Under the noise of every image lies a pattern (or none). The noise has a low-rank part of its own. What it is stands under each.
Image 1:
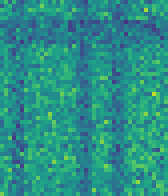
bands of rows crossing bands of columns
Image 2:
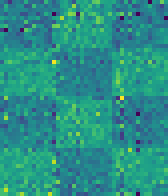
a checkerboard
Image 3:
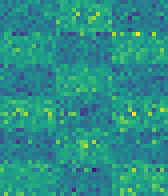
a checkerboard
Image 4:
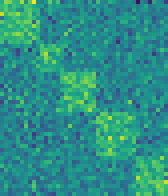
blocks along the diagonal
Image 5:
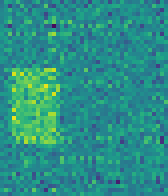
one block
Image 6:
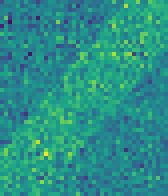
a diagonal band
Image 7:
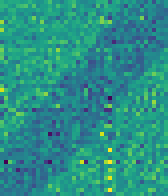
a diagonal band
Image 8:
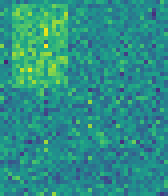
one block
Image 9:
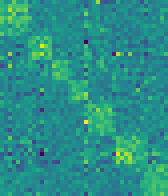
blocks along the diagonal
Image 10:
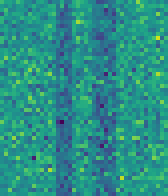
bands of columns
